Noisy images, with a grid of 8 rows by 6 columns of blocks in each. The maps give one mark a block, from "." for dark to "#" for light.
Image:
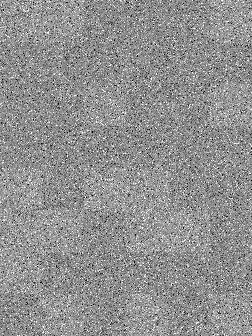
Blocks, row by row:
# # . . . #
. . . . . .
. . # . . #
. . . . . .
# . # # . .
# # . # # .
# . . . . .
. # . # . #
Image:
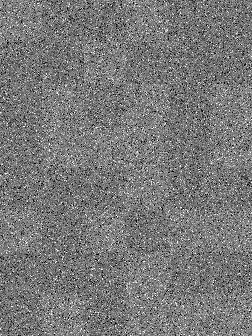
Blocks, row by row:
# . . # . .
. . # . . .
. # . # . #
. # # # . #
. . . # . .
# . # . # #
. . . # . .
. # . # # #
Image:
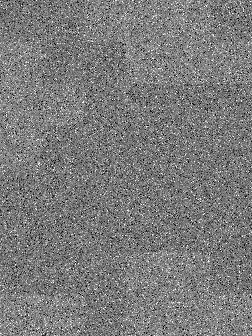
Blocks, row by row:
. . # # # .
# . . # # #
# # . . . .
# . . . . .
. . . . . .
. . . . . .
. . . # # .
# # . # # #
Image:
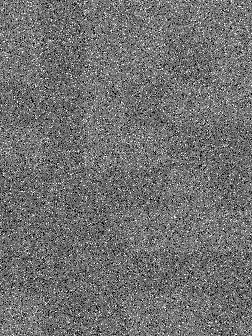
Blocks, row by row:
# . # # # #
# . # # . #
. . # . # #
# . # # . .
. . . . # .
. . . # # #
. . . . . .
# . . # # .
